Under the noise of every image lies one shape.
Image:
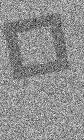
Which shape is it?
square frame
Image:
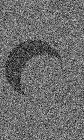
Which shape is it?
crescent
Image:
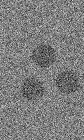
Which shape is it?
three dots
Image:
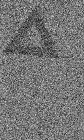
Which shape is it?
triangle frame
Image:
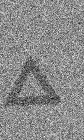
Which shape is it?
triangle frame
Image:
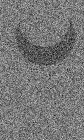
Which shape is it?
crescent
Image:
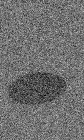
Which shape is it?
ellipse
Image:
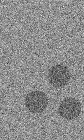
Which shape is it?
three dots
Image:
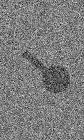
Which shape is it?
lollipop
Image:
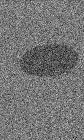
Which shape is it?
ellipse
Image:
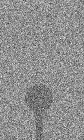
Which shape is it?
lollipop
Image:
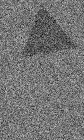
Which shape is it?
triangle
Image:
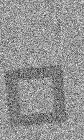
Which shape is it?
square frame
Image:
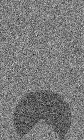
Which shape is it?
disc with a wedge cut out
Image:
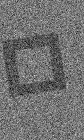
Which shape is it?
square frame
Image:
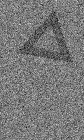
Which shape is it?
triangle frame
